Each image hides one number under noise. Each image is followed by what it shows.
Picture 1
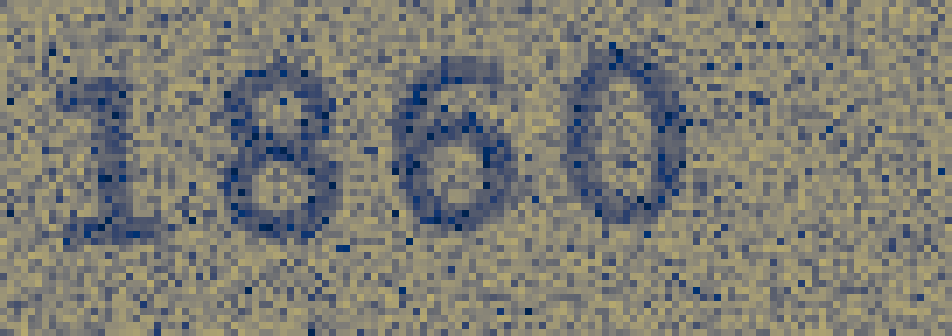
1860
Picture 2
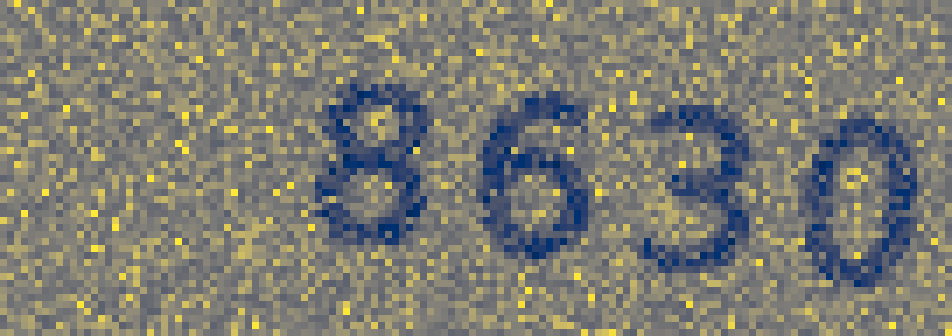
8630
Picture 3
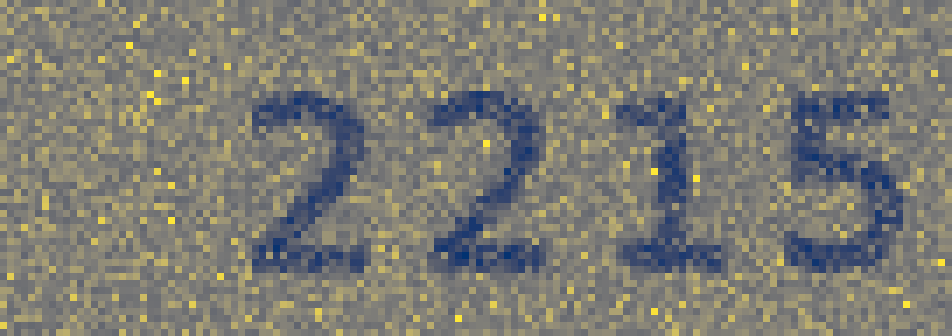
2215
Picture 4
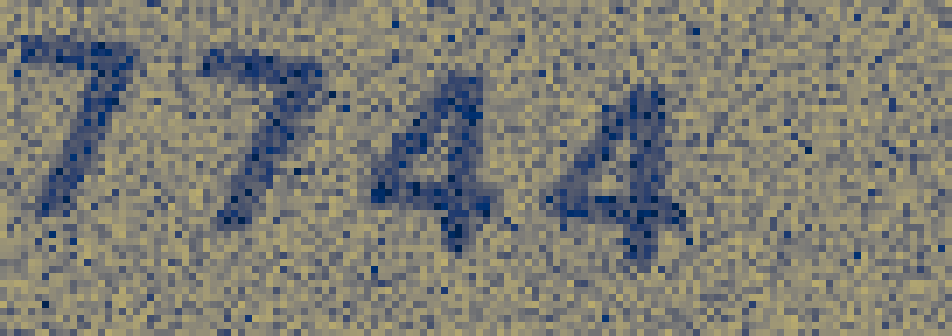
7744
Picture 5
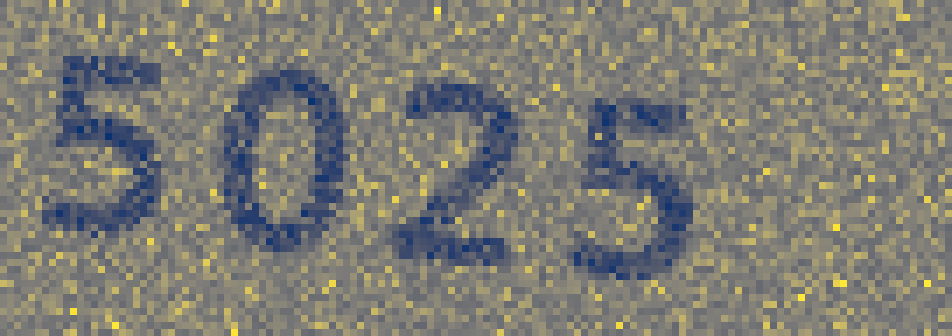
5025
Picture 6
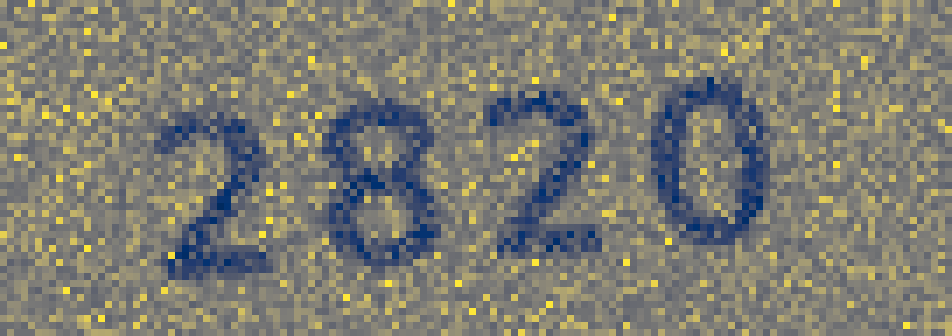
2820
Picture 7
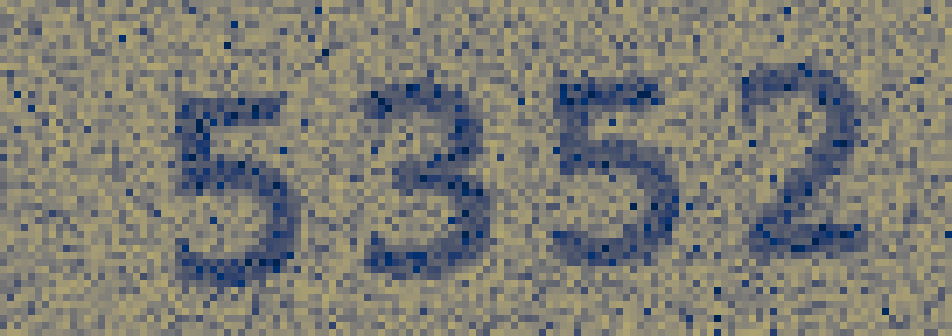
5352
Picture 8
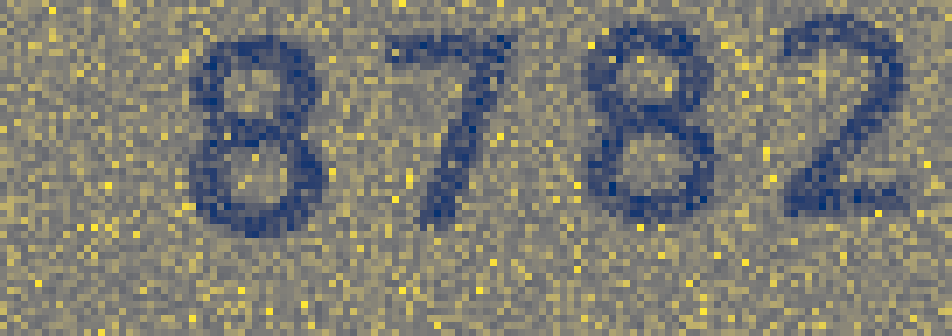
8782
